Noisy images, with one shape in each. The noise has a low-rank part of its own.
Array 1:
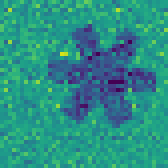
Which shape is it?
asterisk
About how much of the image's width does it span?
two thirds
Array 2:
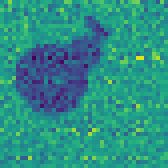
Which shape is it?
pear
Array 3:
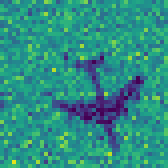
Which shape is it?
airplane
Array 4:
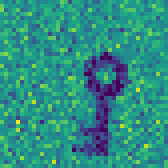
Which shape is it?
key
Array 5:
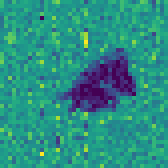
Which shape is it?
chess knight
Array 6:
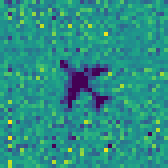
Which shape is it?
airplane
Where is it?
centre
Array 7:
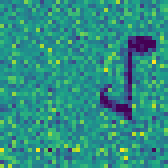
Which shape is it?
musical note
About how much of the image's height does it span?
half
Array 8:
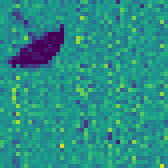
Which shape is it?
umbrella
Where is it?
top left
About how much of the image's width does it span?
a third
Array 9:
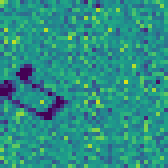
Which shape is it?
pair of musical notes
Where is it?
middle left
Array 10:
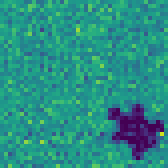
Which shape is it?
turtle
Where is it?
bottom right
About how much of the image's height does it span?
a third
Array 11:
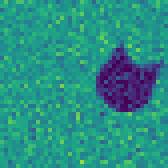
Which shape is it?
cat's head
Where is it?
middle right
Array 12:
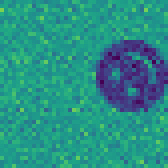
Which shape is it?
smiling face
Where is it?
middle right
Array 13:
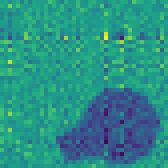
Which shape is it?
light bulb
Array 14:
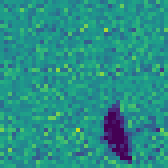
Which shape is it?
umbrella
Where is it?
bottom right
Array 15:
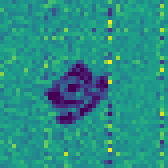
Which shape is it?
telephone
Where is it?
centre
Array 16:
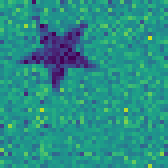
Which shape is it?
star
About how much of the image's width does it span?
half
